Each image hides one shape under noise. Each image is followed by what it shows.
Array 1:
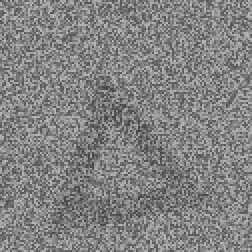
dark triangle frame
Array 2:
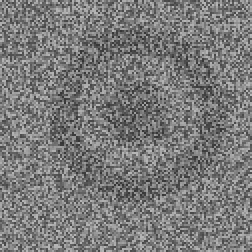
dark bullseye
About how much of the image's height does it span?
two thirds
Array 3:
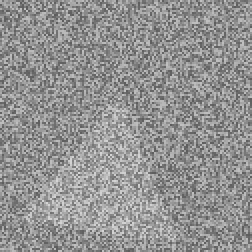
light triangle
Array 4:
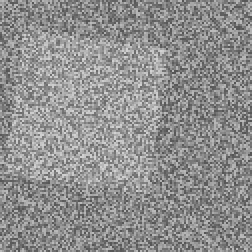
light square
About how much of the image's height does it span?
two thirds
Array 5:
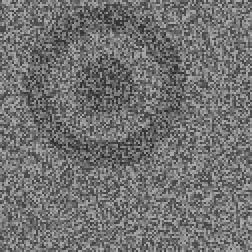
dark bullseye
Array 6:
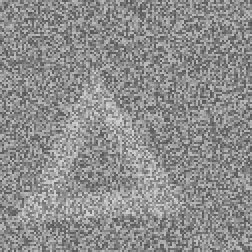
light triangle frame
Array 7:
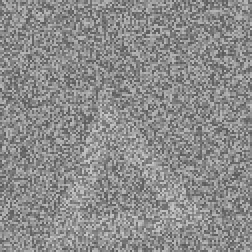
light triangle frame
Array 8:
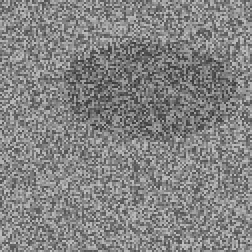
dark ellipse
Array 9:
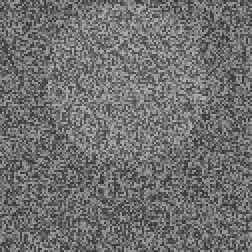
light disc
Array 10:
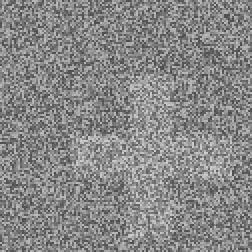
light cross
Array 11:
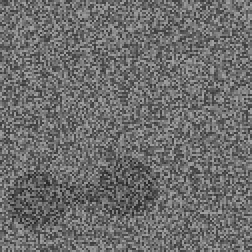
dark dumbbell
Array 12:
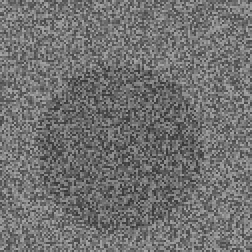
dark disc
